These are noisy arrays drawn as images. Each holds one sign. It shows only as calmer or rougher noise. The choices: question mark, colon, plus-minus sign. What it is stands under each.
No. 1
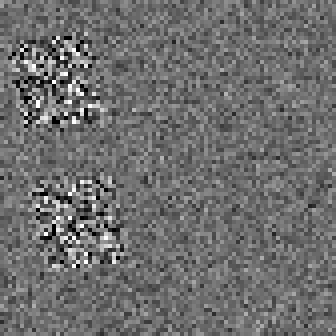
colon
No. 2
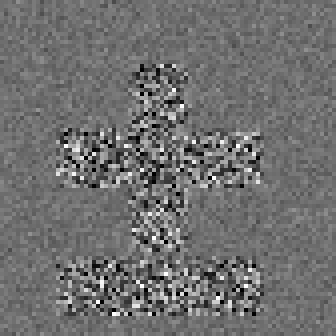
plus-minus sign
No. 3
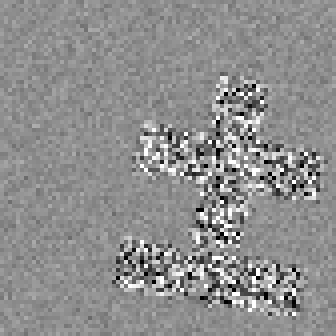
plus-minus sign
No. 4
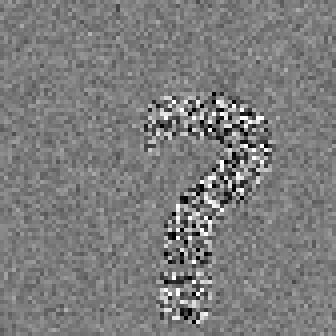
question mark
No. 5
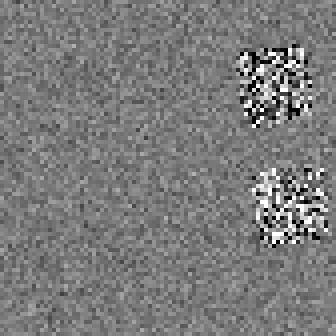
colon
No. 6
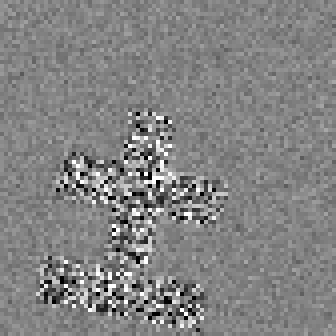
plus-minus sign
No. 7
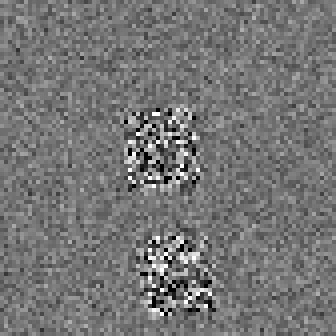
colon
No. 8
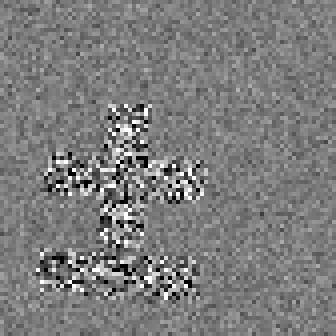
plus-minus sign
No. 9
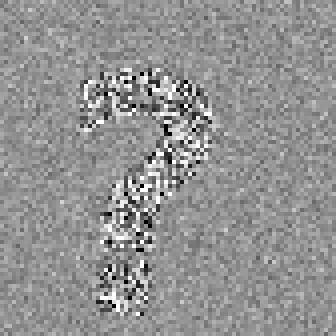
question mark
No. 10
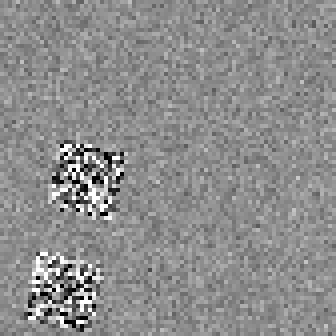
colon
